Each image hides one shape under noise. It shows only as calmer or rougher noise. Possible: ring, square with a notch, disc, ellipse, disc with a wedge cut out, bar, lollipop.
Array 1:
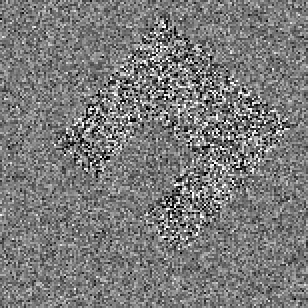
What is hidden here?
rough square with a notch
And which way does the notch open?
down and left
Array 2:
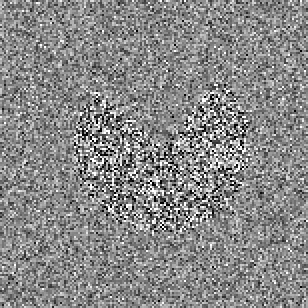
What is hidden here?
rough disc with a wedge cut out
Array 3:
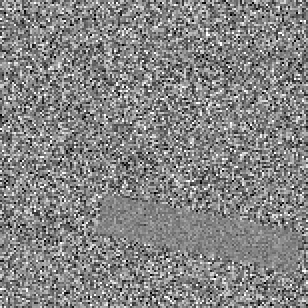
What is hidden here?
calm bar
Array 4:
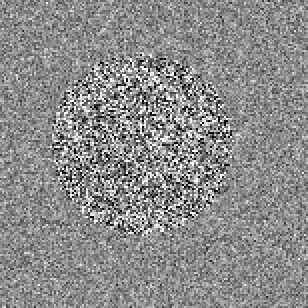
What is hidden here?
rough disc
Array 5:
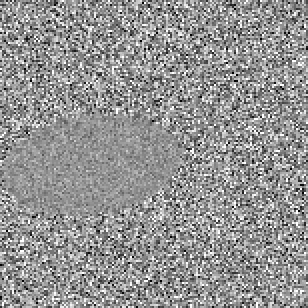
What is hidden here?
calm ellipse
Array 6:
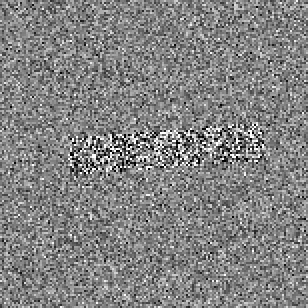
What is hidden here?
rough bar
